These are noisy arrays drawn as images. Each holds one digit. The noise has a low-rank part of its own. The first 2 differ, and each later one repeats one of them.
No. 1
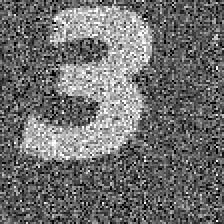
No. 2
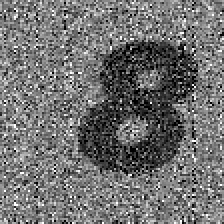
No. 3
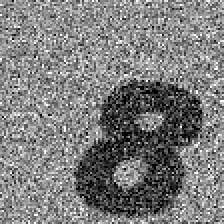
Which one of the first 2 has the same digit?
2
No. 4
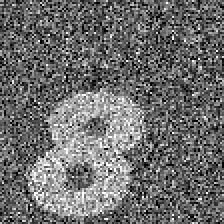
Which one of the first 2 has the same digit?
2
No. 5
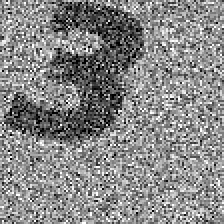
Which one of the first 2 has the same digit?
1
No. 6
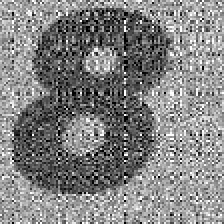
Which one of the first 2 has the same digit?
2
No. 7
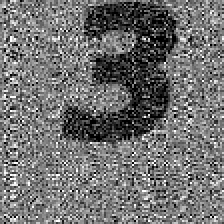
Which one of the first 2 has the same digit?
1
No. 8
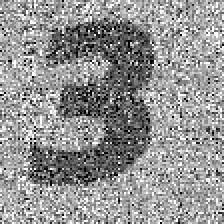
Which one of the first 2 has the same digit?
1
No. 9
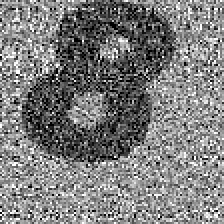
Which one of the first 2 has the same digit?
2
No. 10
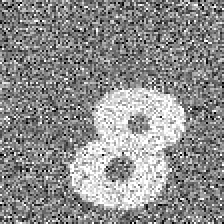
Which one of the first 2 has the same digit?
2
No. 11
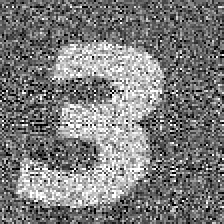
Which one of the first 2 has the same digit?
1
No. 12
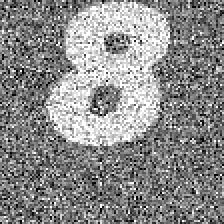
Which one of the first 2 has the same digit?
2
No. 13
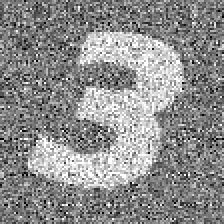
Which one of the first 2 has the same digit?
1
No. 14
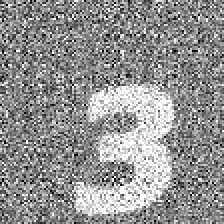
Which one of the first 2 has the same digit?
1
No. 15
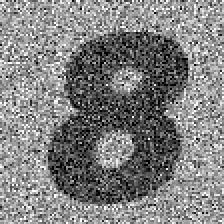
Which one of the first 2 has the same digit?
2
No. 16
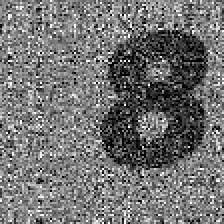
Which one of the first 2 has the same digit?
2
